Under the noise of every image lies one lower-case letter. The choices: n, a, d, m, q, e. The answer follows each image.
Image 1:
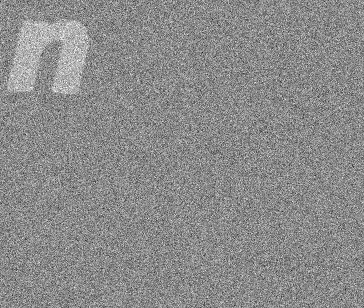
n
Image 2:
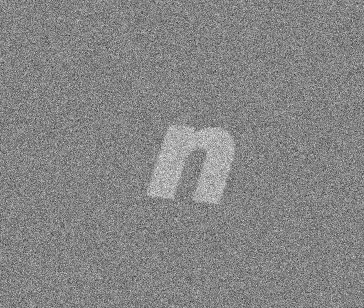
n
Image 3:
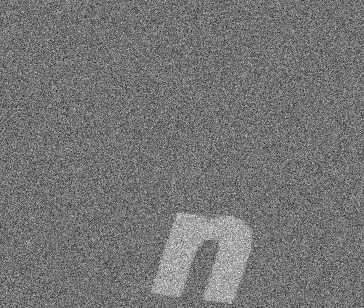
n
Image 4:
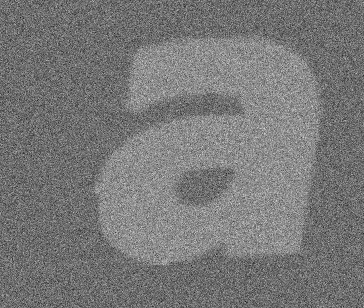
a
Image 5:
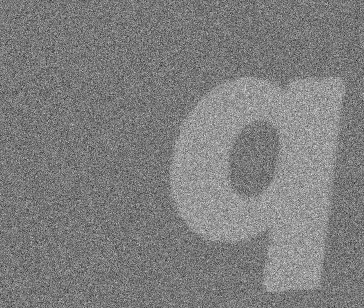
q
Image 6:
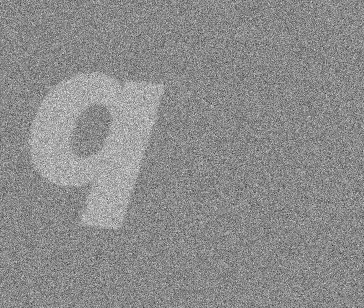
q
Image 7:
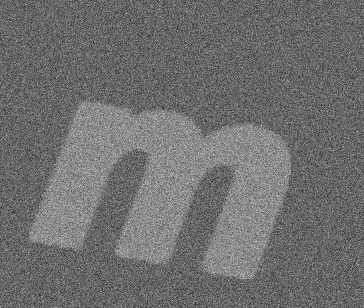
m
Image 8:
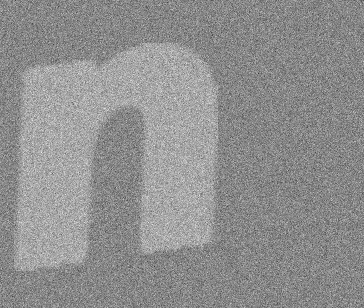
n
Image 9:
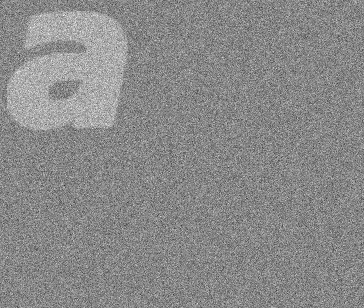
a
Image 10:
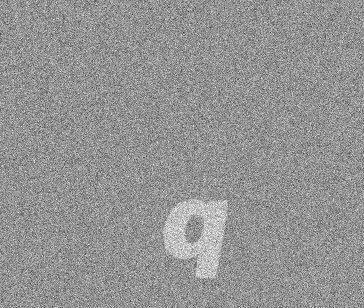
q
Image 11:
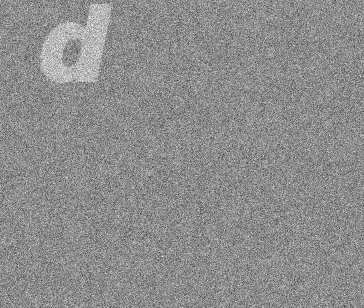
d
